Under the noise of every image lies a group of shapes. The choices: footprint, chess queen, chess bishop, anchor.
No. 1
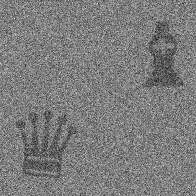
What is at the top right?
chess bishop
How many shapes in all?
2
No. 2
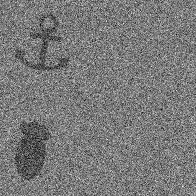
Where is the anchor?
top left
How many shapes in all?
2
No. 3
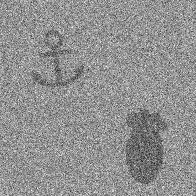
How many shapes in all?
2
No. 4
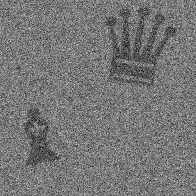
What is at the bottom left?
chess bishop
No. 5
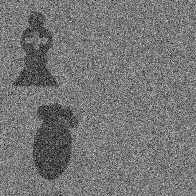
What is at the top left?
chess bishop
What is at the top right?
nothing
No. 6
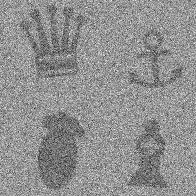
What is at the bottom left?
footprint
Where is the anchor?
top right
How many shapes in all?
4
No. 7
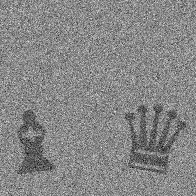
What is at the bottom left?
chess bishop
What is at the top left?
nothing
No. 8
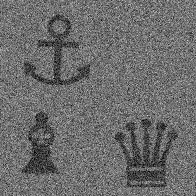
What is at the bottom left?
chess bishop
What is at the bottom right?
chess queen
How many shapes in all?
3
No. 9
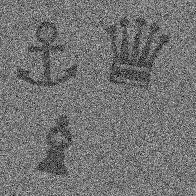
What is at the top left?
anchor
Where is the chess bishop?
bottom left
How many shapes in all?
3
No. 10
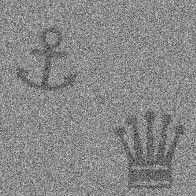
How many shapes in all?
2
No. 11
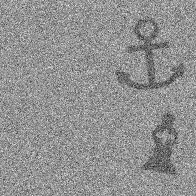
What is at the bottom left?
nothing
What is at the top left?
nothing
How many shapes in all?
2
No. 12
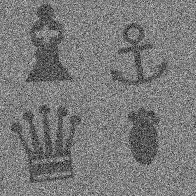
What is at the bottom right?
footprint
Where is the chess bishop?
top left
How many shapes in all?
4
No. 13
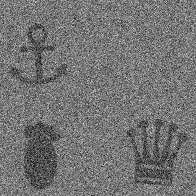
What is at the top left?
anchor
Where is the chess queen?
bottom right
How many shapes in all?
3
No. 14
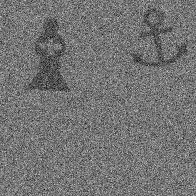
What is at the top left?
chess bishop
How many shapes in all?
2
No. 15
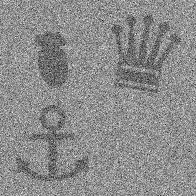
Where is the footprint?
top left
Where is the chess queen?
top right
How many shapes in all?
3
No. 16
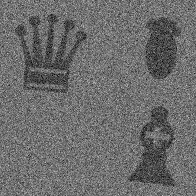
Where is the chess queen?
top left
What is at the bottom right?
chess bishop
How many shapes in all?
3
